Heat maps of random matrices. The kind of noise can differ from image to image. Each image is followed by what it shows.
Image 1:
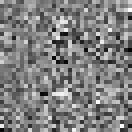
low rank plus noise
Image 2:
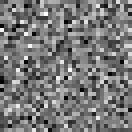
independent entries
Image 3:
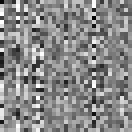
columns of uneven size
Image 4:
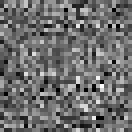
low rank plus noise
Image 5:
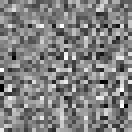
low rank plus noise
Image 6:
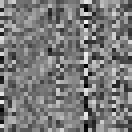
columns of uneven size
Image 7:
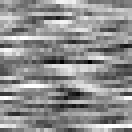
streaked along the rows
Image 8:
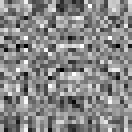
low rank plus noise
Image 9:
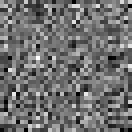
low rank plus noise
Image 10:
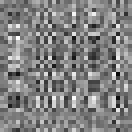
low rank plus noise
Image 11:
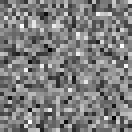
independent entries
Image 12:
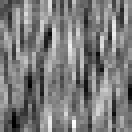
streaked along the columns
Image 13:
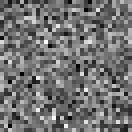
independent entries
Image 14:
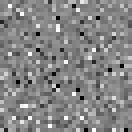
heavy tails
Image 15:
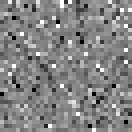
heavy tails
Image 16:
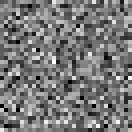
independent entries
